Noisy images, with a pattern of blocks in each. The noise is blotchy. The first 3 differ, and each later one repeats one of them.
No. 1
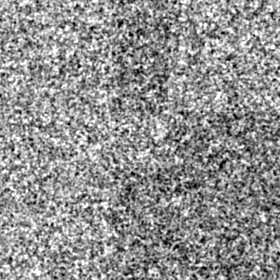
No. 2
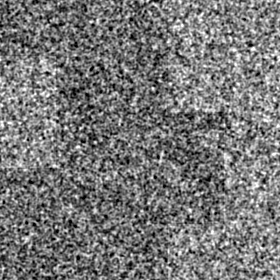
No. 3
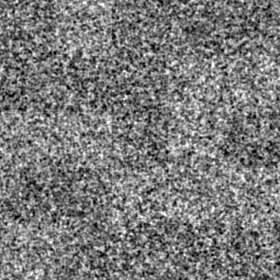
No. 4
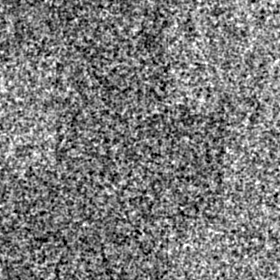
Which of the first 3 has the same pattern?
2
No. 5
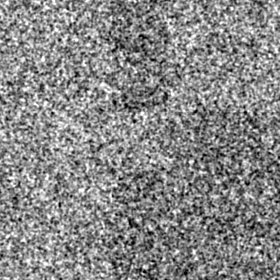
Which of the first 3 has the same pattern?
1
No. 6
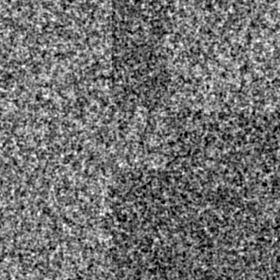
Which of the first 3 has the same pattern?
1
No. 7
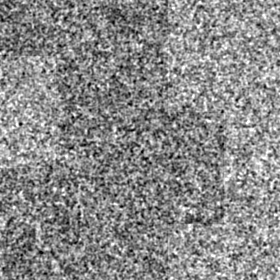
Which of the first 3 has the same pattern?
2
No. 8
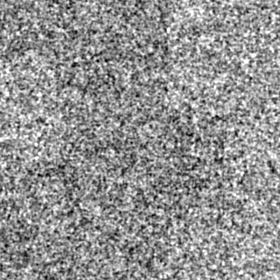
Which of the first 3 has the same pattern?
2
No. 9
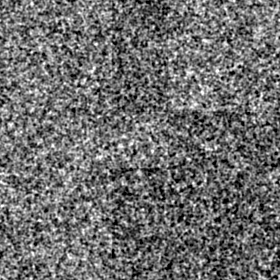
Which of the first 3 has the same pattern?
1
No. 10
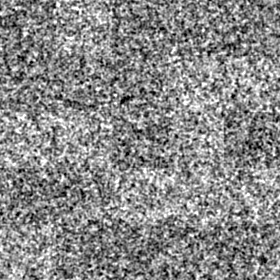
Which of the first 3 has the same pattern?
3
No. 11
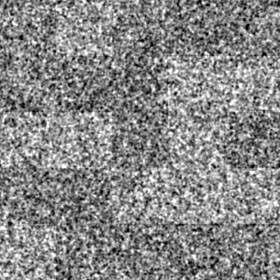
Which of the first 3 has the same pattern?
3
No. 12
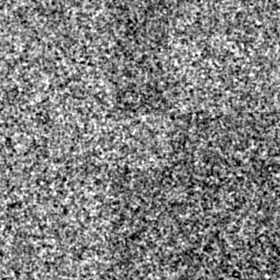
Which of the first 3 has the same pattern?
1
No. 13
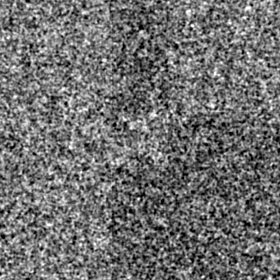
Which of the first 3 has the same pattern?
1
